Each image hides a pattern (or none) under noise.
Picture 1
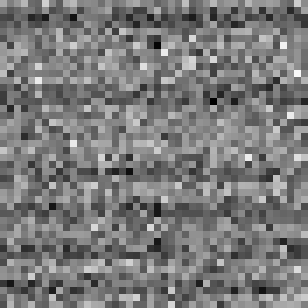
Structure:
bands of rows
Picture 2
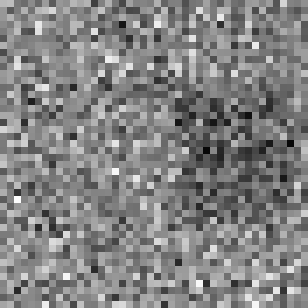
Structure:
one block
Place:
middle right
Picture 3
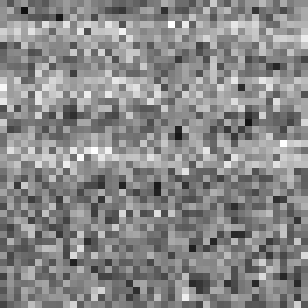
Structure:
bands of rows
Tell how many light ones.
3
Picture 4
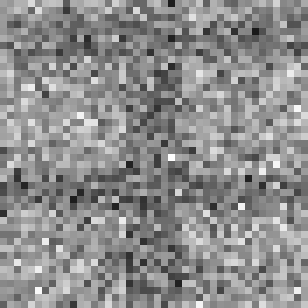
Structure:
bands of rows crossing bands of columns
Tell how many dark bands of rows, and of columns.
2 and 1
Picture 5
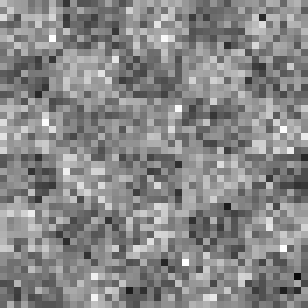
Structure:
a checkerboard
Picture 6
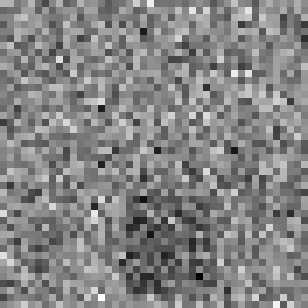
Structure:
one block
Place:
bottom middle
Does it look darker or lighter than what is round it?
darker
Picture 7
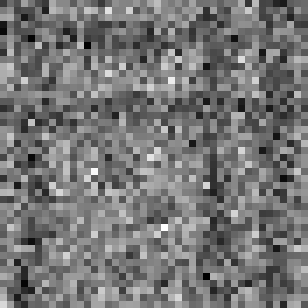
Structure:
bands of rows crossing bands of columns
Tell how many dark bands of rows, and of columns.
2 and 3
